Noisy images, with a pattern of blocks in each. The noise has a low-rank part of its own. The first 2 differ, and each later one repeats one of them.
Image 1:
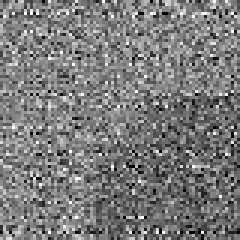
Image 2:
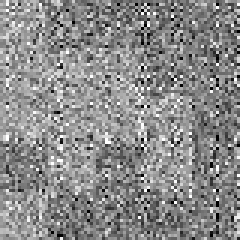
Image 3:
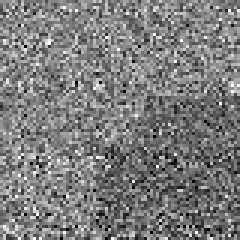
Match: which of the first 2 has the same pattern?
1
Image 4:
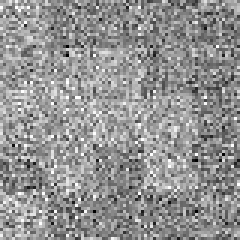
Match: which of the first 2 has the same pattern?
2
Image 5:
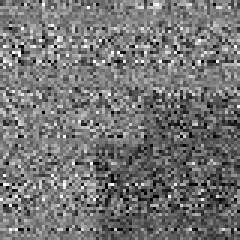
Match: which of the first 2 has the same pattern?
1
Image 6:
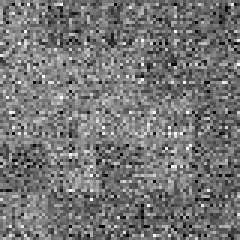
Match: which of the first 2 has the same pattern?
2
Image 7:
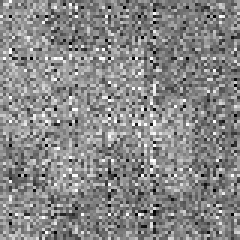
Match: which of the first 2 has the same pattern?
2
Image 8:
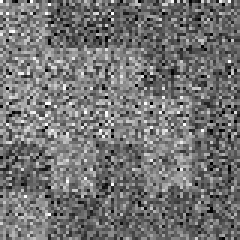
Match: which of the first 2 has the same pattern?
2
